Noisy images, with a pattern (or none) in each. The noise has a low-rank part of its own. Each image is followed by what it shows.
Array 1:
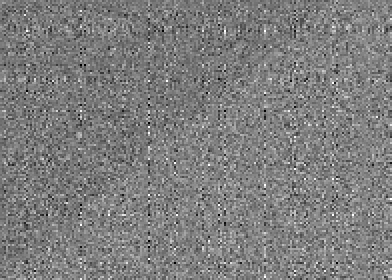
a sharp edge
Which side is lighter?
bottom right
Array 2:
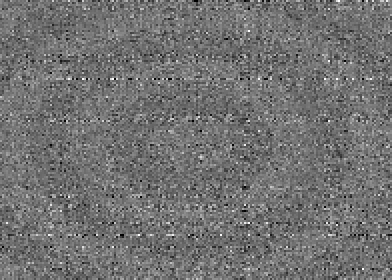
rings round one point
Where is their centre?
centre
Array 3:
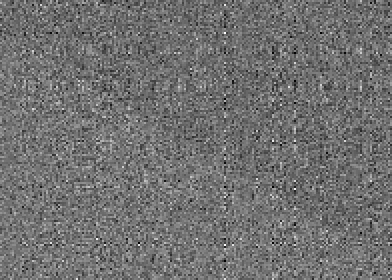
a sharp edge
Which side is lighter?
bottom left
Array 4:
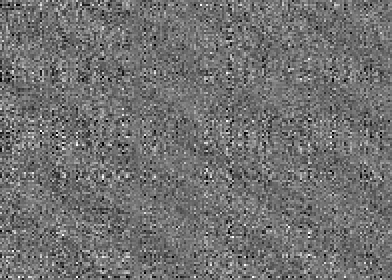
diagonal stripes
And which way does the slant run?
top left to bottom right
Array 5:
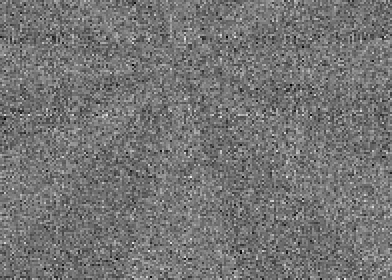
spokes from one point
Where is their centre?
top middle
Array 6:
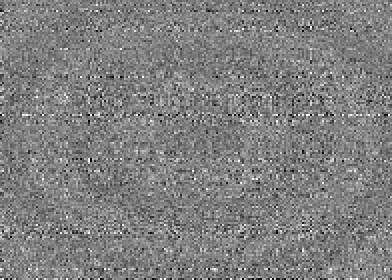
rings round one point
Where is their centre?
centre
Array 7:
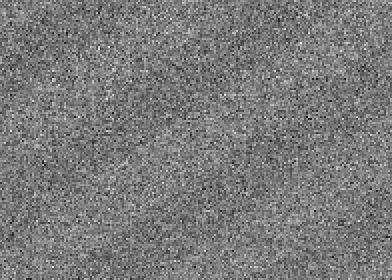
diagonal stripes
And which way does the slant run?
bottom left to top right
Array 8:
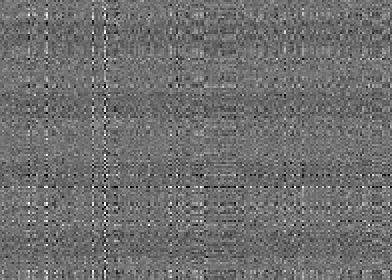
horizontal stripes
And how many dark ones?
4
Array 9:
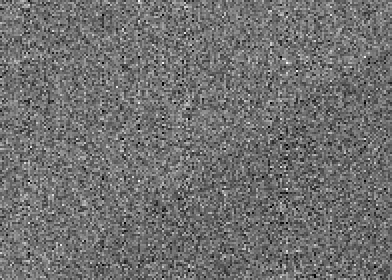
a sharp edge
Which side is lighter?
top left
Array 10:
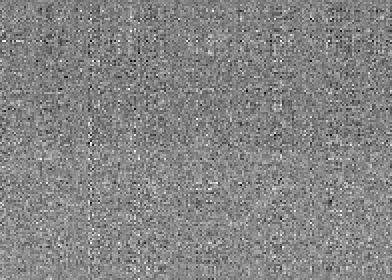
a sharp edge
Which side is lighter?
bottom
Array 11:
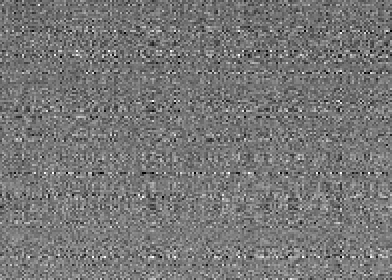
a smooth slope
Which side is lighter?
bottom
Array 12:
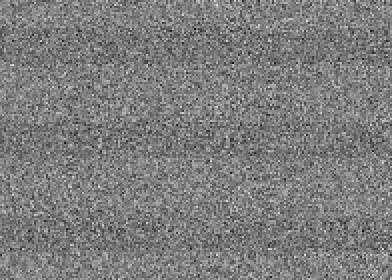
horizontal stripes
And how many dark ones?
3
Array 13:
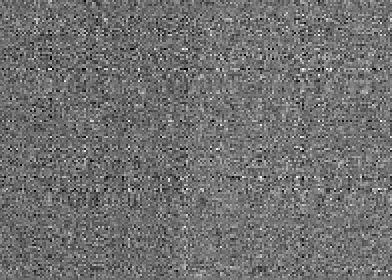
a sharp edge
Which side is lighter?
right
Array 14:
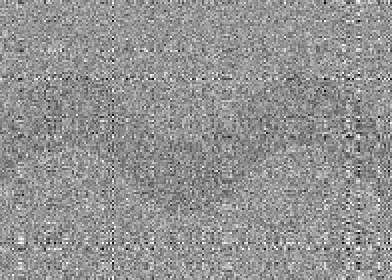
a wavy band
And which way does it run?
left to right
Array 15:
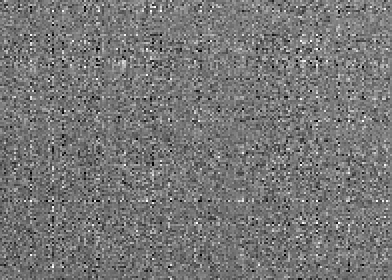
a smooth slope
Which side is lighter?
top right
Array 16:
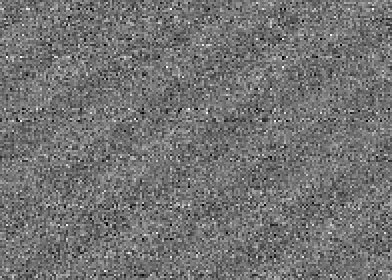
diagonal stripes
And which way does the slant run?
bottom left to top right
